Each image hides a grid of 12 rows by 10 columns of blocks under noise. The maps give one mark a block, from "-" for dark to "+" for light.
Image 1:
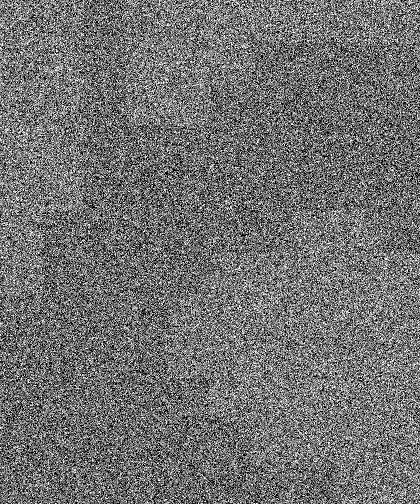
+ + - + + + + + + +
+ + - + + + - - - -
+ + - + + - - - - -
+ + - - - - - - - -
+ + - - - - - - - -
+ - - - - - - + + -
+ - - - - + + + + +
- - - - + + + + + +
- - - - + + + + + +
- - - - - + + + + +
- - - - - - + + + +
- - - - - - - - + +
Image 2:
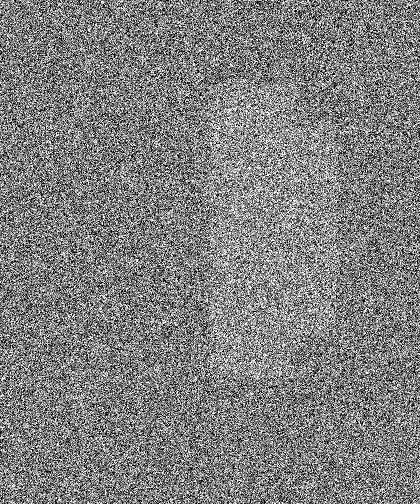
- - - - - - - - - -
- - - - - - - - - -
- - - - - + + - - -
- - - - - + + + - -
- - - - - + + + - -
- - - - - + + + - -
- - - - - + + + - -
- - - - - + + + - -
- - - - - + + - - -
- - - - - - - - - -
- - - - - - - - - -
- - - - - - - - - -
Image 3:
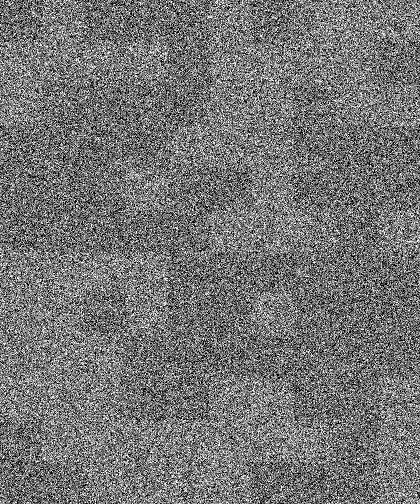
- + - - - + - + + +
+ + + + - + + + + -
+ - - - - + + - + +
- - - - + + + - - -
- - - + - - + - - -
- - - - - + + + - +
+ + + + - - - - - -
+ + - + - - + - - -
+ + + - - - - - - -
+ + + - - + + - - +
- + + + + + + + - +
- - + + + + - - - +
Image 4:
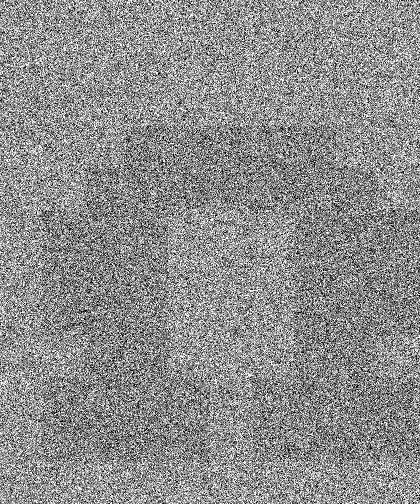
+ + + + + + + + + +
+ + + + + + + + + +
+ + + + + + + + + +
+ + + - - - - - + +
+ + - - - - - - - +
+ - - - + + + - - -
+ - - - + + + - - -
+ - - - + + + - - -
+ + - - + + + - - +
+ - - - - + - - - -
+ - - - - + - - - -
+ + + + + + + + + +
